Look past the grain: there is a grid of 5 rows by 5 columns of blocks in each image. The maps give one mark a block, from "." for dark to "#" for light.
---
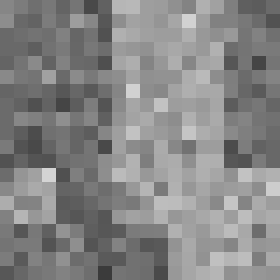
. . # # .
. . # # .
. . # # .
# . # # #
. . . # #
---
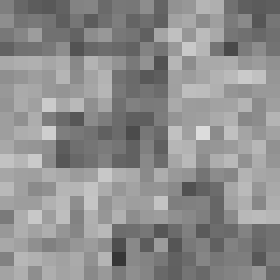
. . . # .
# # . # #
# . . # #
# # # . #
# # . . .
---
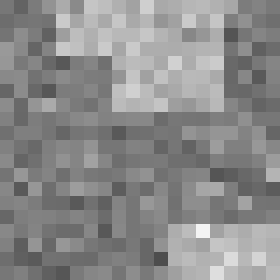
. # # # .
. . # # .
. . . . .
. . . . .
. . . # #
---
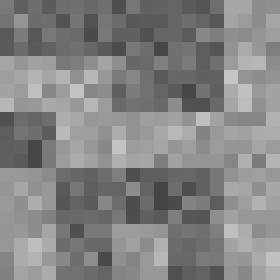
. . . . #
# # . . #
. # # # #
# . . . #
# . # . #
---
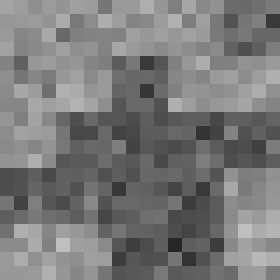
# # # # .
# # . # #
# . . . .
. . . . #
# # . . #
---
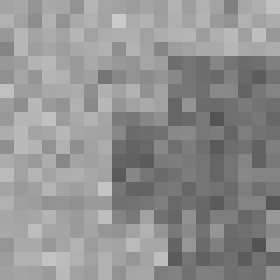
# # # # #
# # # . .
# # . . .
# # . . .
# # # . .
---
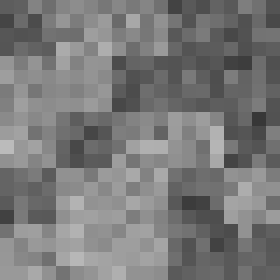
. # # . .
# # . . .
# . # # .
. # # . #
# # # . .
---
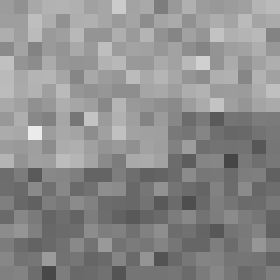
# # # # #
# # # # #
# # # . .
. . . . .
. . . . .
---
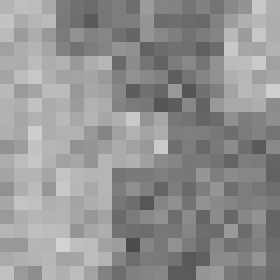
# . . . #
# # . . #
# # # . .
# # . . .
# # . . .
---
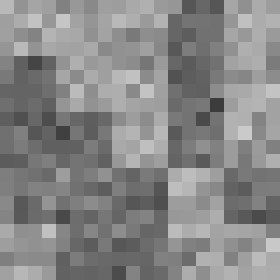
# # # . #
. # # . #
. . # . #
. . . # .
# . . # #
